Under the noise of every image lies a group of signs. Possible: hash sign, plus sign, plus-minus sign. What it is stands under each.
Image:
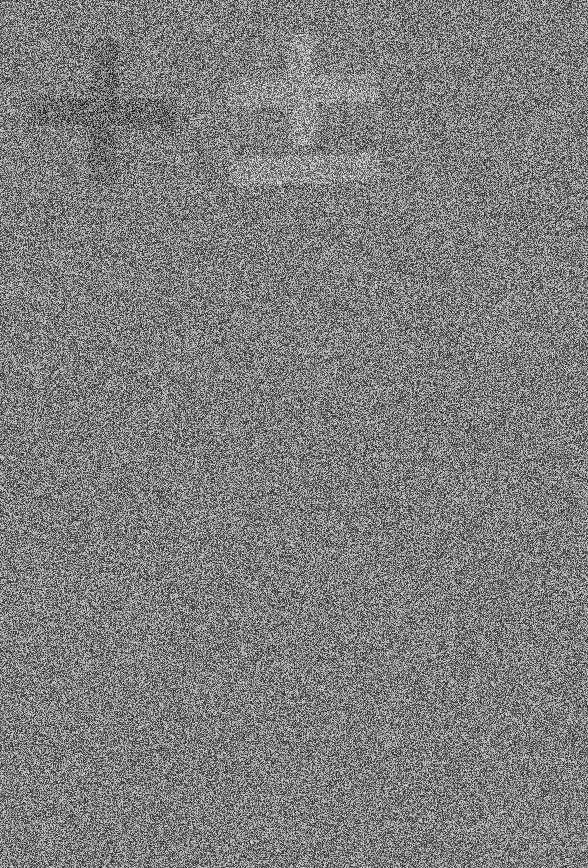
top left: dark plus sign; top middle: light plus-minus sign
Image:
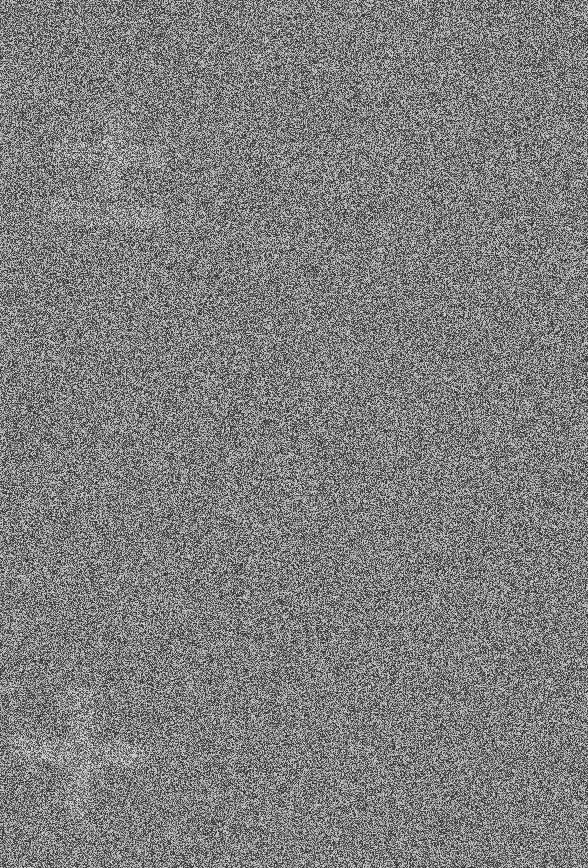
top left: light plus-minus sign; bottom left: light plus sign
